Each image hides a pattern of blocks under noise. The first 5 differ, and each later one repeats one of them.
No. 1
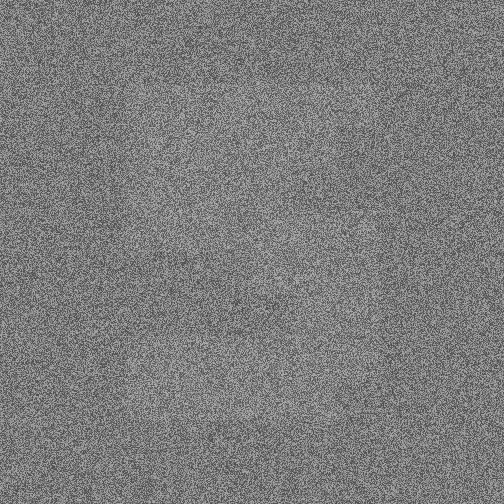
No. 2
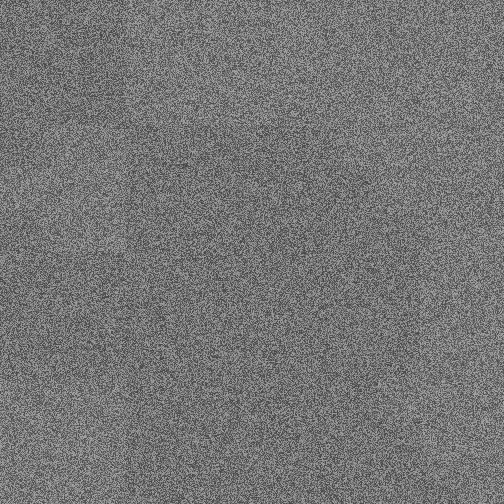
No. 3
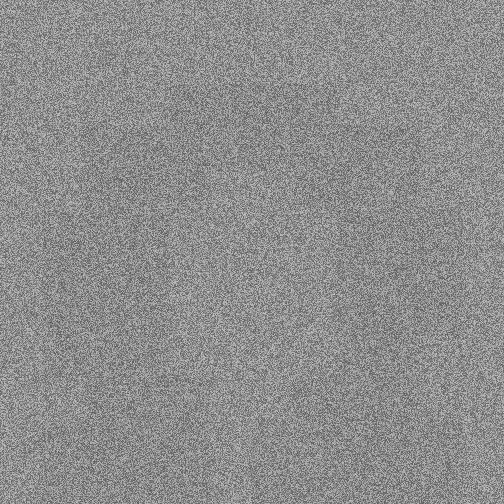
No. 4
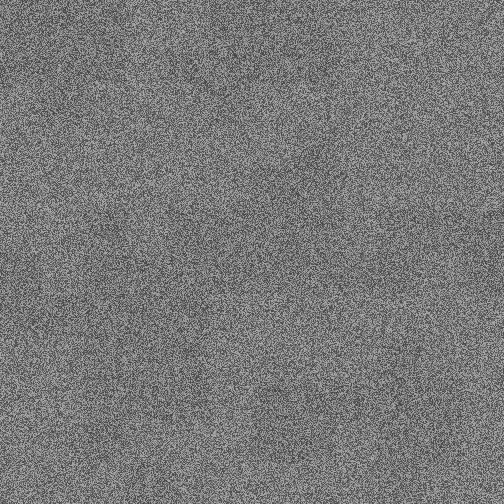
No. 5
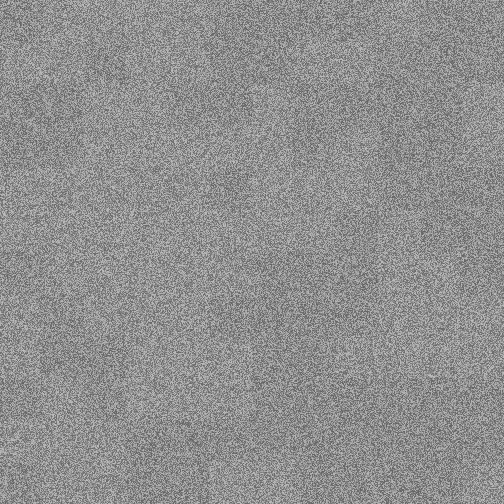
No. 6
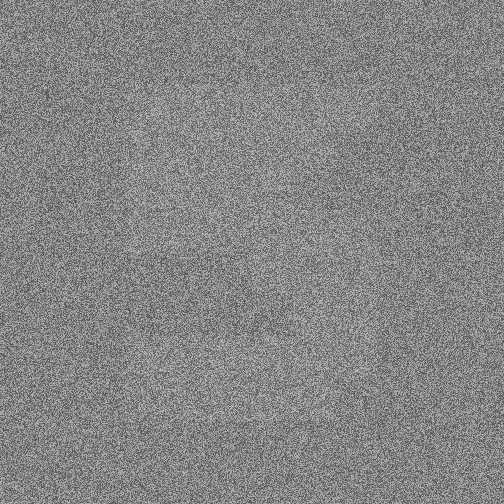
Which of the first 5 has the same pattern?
1
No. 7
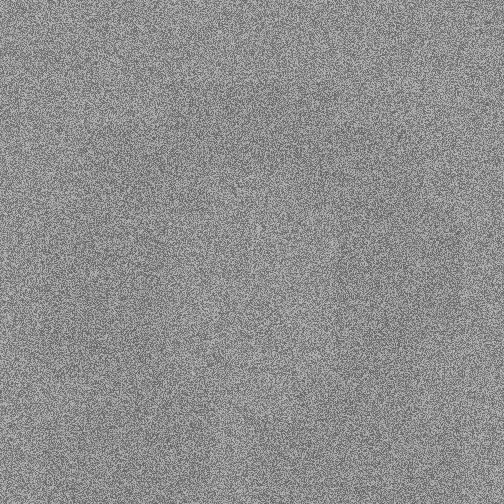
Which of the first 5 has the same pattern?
3
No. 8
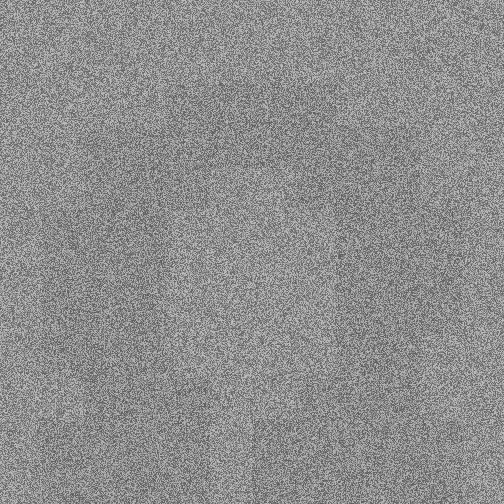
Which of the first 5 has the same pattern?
3
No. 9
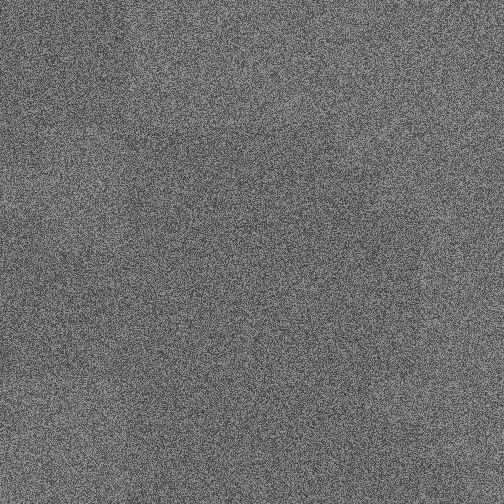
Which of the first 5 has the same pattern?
2
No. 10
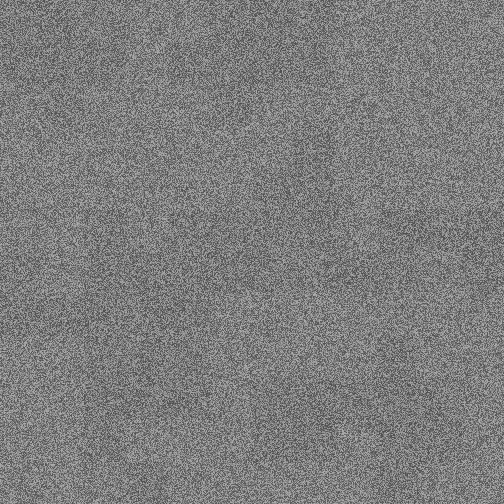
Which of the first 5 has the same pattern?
4
